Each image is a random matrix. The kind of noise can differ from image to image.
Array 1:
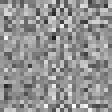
low rank plus noise
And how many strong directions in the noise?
two
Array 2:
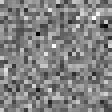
independent entries
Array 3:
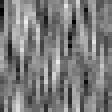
streaked along the columns
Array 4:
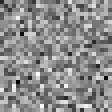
independent entries
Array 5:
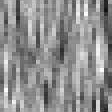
streaked along the columns
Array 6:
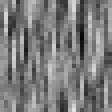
streaked along the columns
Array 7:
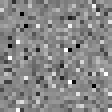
heavy tails
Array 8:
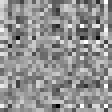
low rank plus noise
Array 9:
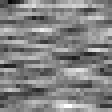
streaked along the rows
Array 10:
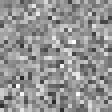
independent entries
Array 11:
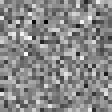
independent entries
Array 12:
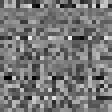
rows of uneven size
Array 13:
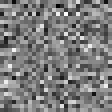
low rank plus noise
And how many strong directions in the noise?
three or four
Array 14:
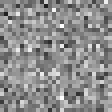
low rank plus noise
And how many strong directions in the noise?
five to eight
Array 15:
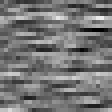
streaked along the rows
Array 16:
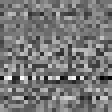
rows of uneven size
